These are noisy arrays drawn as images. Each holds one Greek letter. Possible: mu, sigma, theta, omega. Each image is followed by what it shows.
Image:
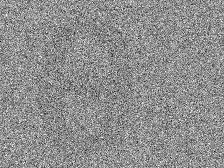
theta
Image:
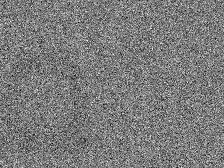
omega
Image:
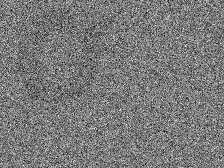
sigma
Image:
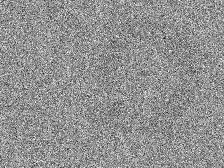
omega
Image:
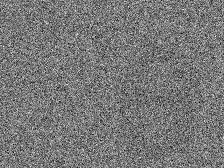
theta
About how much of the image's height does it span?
two thirds
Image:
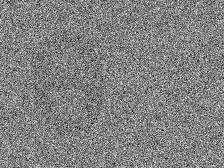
theta
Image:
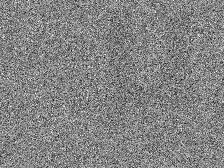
mu
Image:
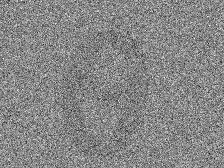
theta
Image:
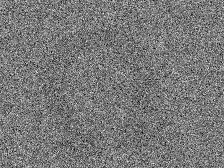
omega
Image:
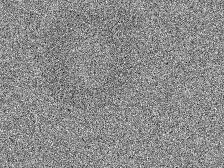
sigma
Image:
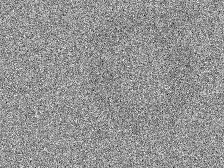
sigma
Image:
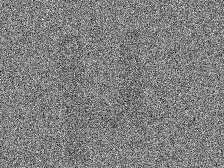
mu
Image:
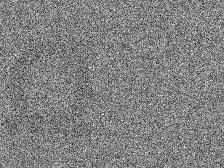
omega
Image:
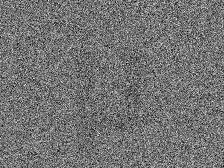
mu
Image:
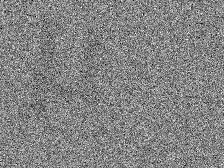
mu
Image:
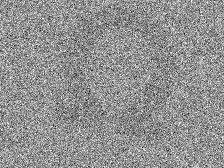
omega
